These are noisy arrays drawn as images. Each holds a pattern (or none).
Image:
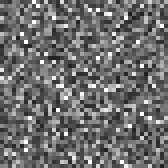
only noise
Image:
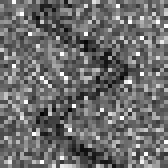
a wavy band
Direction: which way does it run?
top to bottom
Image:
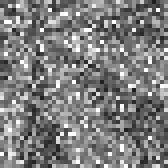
spokes from one point
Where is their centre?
top left
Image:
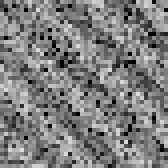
diagonal stripes
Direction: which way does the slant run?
top left to bottom right
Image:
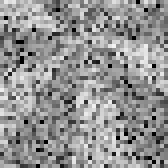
spokes from one point
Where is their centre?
top middle
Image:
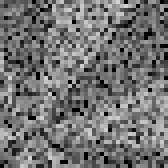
spokes from one point
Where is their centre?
bottom left
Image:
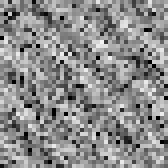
diagonal stripes
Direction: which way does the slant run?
top left to bottom right
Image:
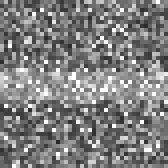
one horizontal stripe
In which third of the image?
middle
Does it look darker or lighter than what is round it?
lighter
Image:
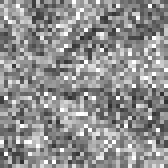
spokes from one point
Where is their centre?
middle left
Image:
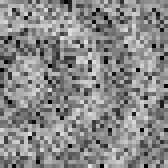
rings round one point
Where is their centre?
middle left
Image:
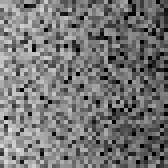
a smooth slope
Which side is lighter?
left
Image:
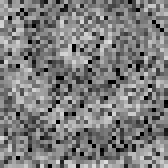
rings round one point
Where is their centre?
top middle
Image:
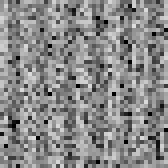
vertical stripes
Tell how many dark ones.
6
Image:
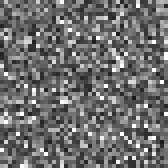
only noise
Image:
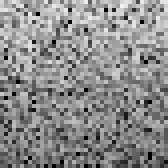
a smooth slope
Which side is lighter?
top
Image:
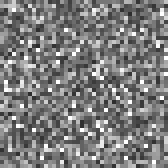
only noise
